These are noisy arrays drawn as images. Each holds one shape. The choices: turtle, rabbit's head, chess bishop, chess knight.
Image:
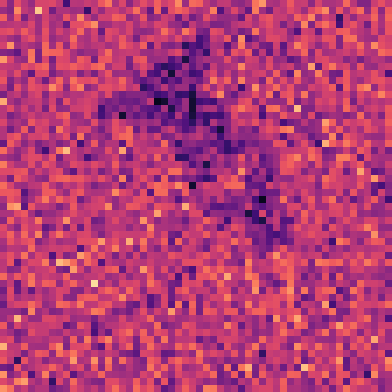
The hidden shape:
chess bishop
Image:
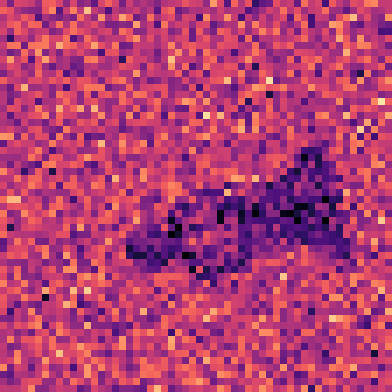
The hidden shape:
chess bishop
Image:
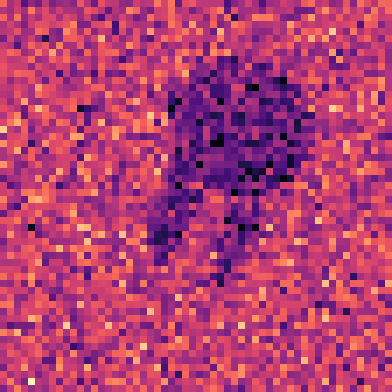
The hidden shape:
rabbit's head
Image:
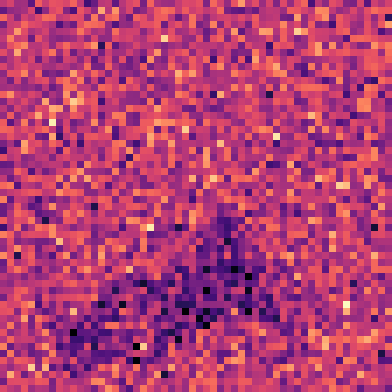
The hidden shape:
chess bishop
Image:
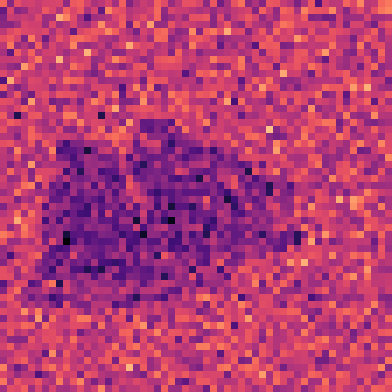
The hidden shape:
chess knight
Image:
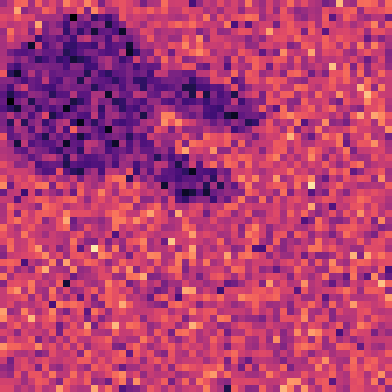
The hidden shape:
rabbit's head
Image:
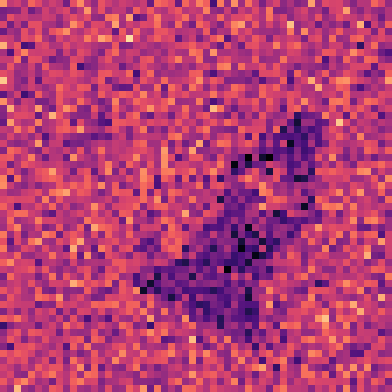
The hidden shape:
chess bishop
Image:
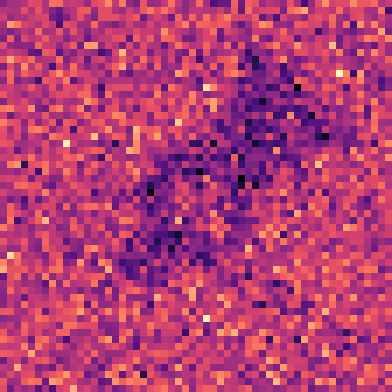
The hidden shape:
chess bishop
